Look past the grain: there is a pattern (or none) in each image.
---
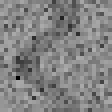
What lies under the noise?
a wavy band
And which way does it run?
top to bottom
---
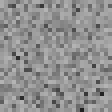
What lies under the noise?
only noise
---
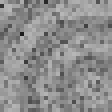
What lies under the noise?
rings round one point
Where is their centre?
bottom right
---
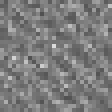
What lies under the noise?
diagonal stripes
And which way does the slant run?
top left to bottom right
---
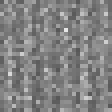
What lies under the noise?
vertical stripes
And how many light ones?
6
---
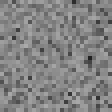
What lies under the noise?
only noise
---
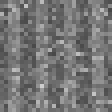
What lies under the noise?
vertical stripes
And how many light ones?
4
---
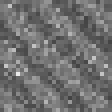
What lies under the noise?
diagonal stripes
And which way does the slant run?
top left to bottom right
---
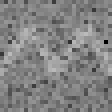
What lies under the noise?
a wavy band
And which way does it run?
left to right
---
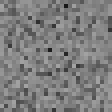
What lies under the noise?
only noise
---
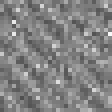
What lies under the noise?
diagonal stripes
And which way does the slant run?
top left to bottom right
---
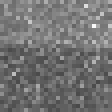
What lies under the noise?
a sharp edge
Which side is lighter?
top
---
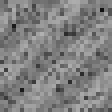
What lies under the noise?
diagonal stripes
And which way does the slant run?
bottom left to top right
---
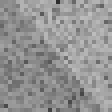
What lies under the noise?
a sharp edge
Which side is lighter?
top right
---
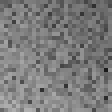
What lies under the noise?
a smooth slope
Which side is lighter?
bottom left
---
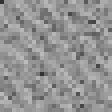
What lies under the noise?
diagonal stripes
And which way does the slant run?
top left to bottom right
